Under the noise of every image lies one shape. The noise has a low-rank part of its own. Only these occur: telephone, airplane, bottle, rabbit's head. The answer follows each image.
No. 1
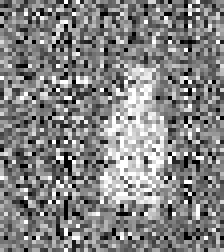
bottle
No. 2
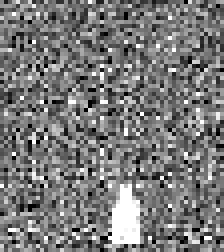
bottle
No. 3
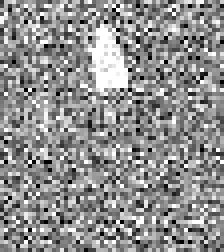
bottle
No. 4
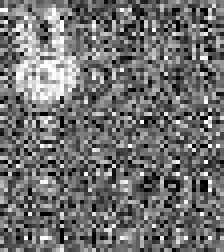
rabbit's head
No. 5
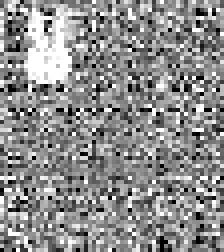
rabbit's head
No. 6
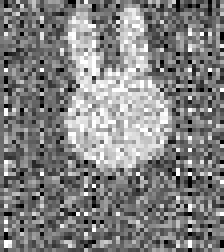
rabbit's head
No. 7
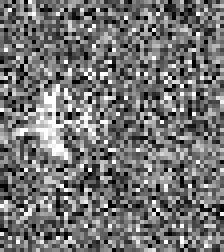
airplane
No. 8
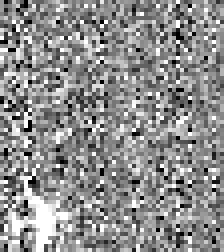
airplane
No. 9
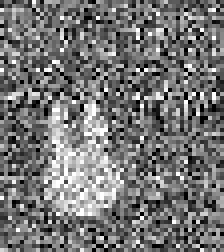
rabbit's head
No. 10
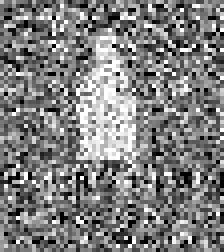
bottle
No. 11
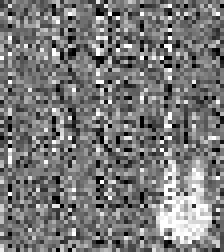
rabbit's head
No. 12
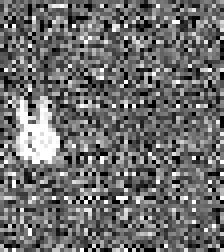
rabbit's head
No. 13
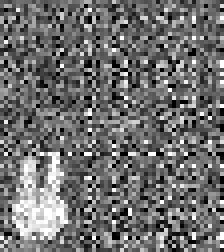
rabbit's head
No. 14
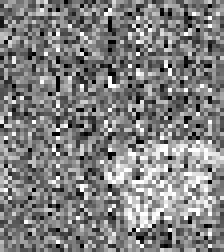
telephone
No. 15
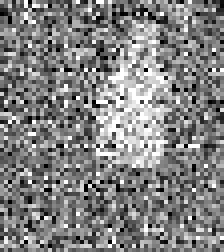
bottle
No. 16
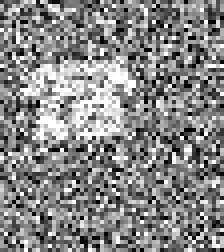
telephone
